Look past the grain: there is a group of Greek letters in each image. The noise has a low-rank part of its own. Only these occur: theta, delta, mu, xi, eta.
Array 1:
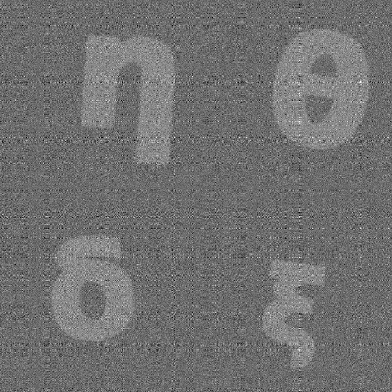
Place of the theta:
top right
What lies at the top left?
eta
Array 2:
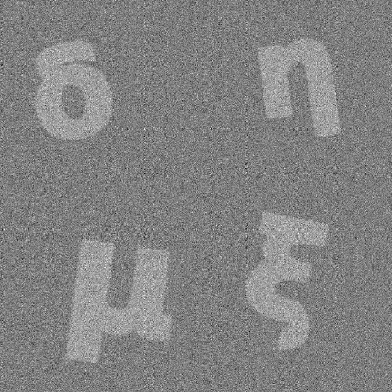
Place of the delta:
top left
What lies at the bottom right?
xi
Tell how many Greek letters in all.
4
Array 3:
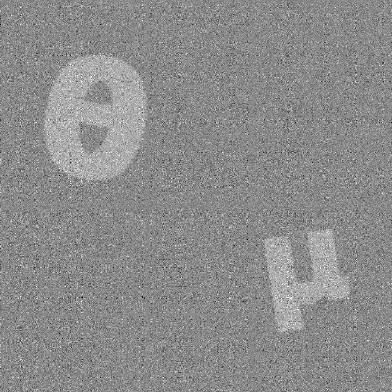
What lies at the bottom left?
nothing
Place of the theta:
top left
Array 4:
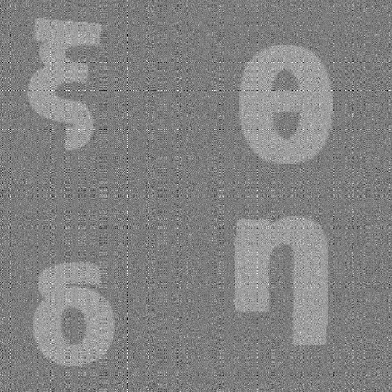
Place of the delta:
bottom left
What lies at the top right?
theta
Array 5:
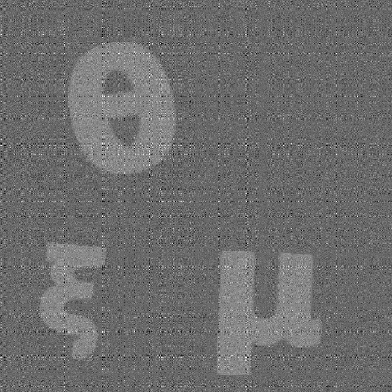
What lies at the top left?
theta
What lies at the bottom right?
mu
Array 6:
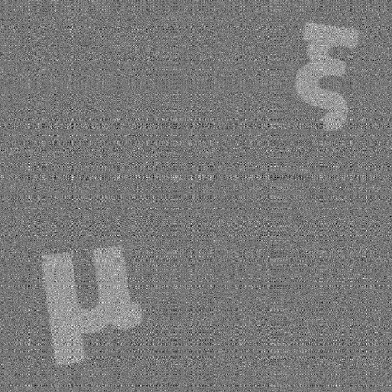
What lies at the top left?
nothing
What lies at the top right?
xi
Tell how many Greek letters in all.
2
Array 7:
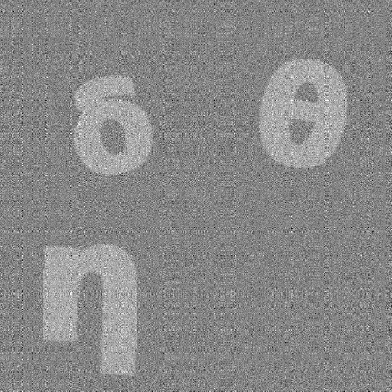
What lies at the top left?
delta
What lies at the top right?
theta
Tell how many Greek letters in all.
3
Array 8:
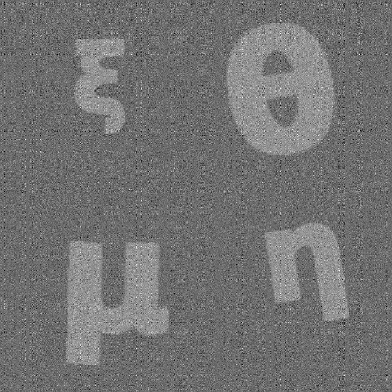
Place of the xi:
top left
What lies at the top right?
theta
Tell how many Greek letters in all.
4
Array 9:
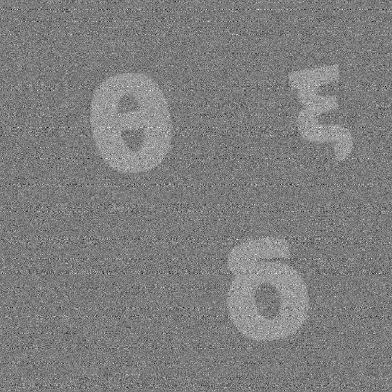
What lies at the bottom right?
delta
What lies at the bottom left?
nothing
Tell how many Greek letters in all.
3
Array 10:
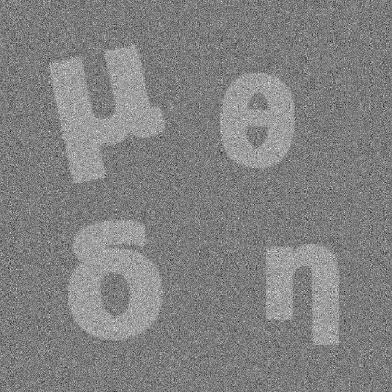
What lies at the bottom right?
eta
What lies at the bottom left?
delta
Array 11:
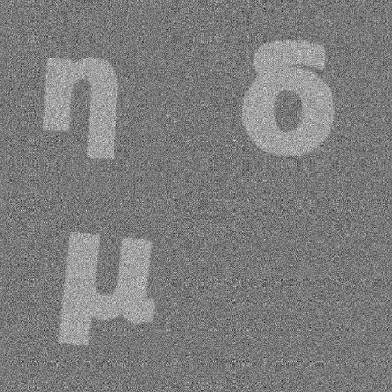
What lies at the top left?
eta
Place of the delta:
top right
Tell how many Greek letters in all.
3
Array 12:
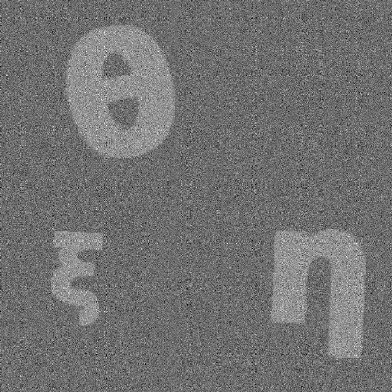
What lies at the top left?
theta
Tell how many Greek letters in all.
3
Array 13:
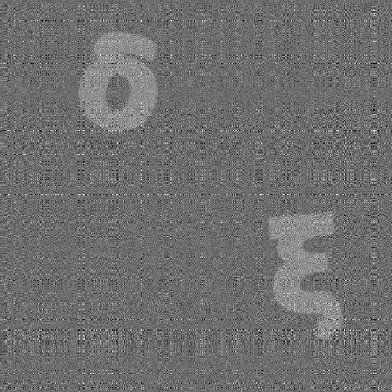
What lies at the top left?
delta
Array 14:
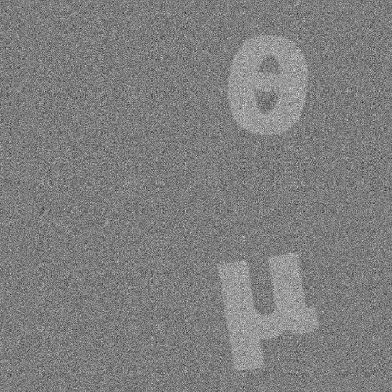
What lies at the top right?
theta
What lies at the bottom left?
nothing
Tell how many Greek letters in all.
2
